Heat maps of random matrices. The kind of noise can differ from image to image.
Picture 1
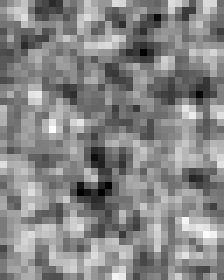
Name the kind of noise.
blotchy
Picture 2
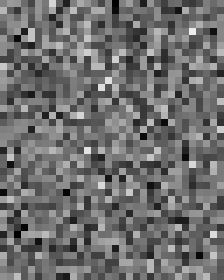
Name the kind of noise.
independent entries
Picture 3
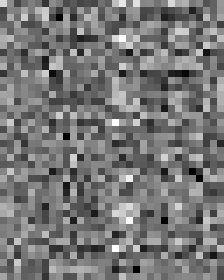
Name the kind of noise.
low rank plus noise
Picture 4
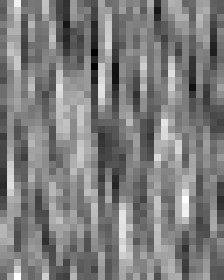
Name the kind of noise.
streaked along the columns
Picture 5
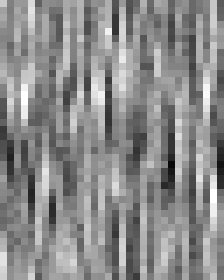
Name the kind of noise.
streaked along the columns
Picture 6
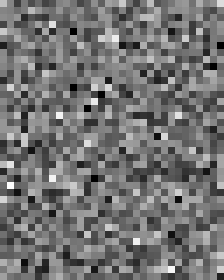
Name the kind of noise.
independent entries
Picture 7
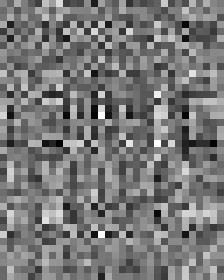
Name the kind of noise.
low rank plus noise
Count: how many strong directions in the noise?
two
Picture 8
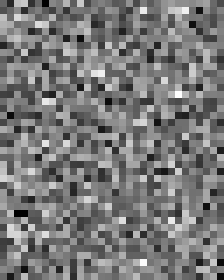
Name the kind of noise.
independent entries
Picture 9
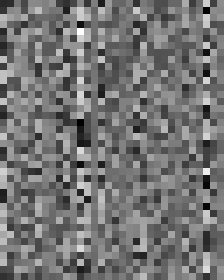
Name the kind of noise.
columns of uneven size
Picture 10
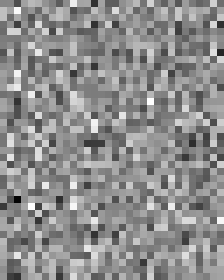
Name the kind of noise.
low rank plus noise
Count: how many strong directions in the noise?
three or four
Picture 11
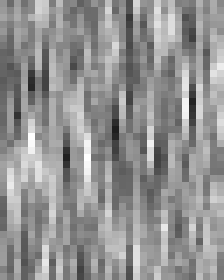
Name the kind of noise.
streaked along the columns
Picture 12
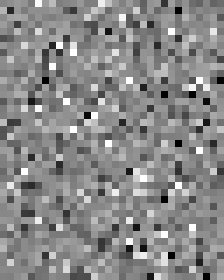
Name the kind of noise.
heavy tails
